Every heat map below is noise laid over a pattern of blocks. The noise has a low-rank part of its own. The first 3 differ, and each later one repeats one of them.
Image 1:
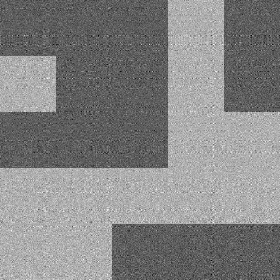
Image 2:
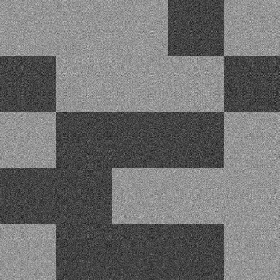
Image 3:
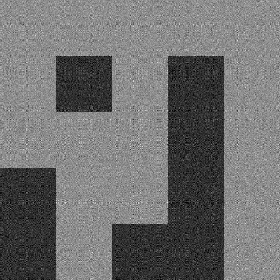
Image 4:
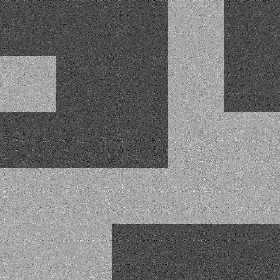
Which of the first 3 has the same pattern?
1
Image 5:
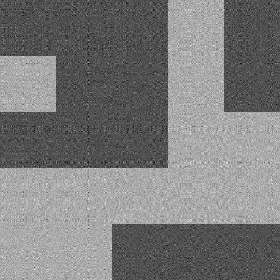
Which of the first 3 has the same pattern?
1
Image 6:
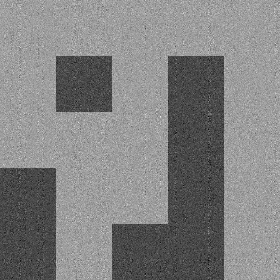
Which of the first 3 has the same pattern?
3
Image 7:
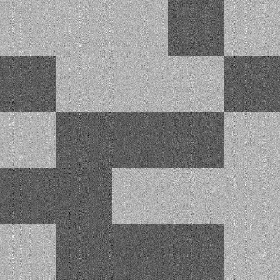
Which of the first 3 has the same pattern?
2
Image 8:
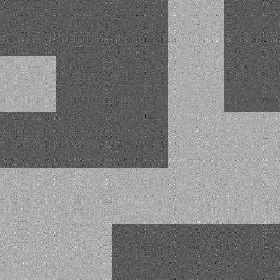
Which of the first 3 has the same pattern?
1
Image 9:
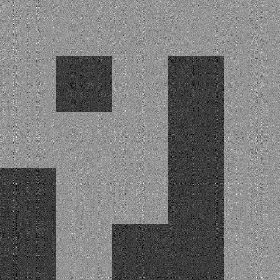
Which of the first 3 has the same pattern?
3
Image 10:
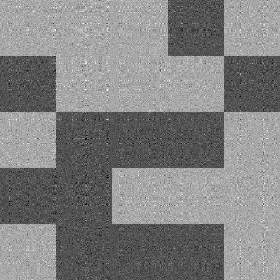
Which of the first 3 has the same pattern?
2
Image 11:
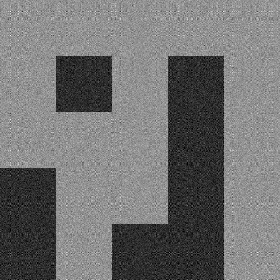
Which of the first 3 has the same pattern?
3
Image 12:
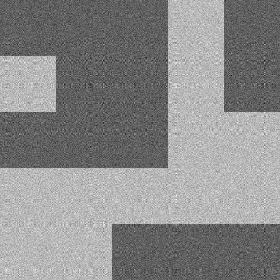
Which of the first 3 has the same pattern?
1
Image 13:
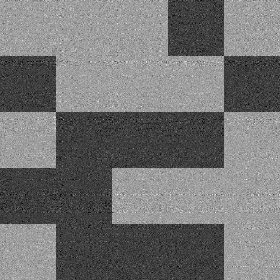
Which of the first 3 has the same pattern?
2
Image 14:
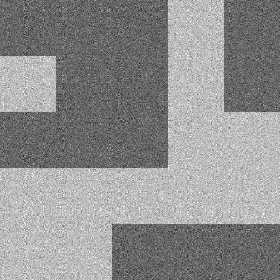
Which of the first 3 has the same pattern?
1
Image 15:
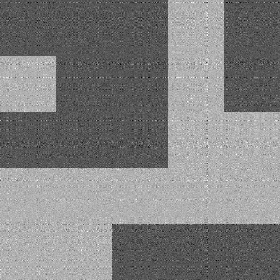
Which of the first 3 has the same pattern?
1
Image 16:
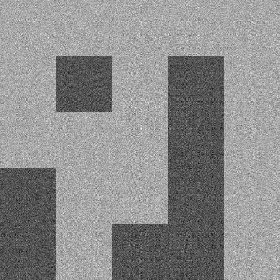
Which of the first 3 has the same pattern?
3
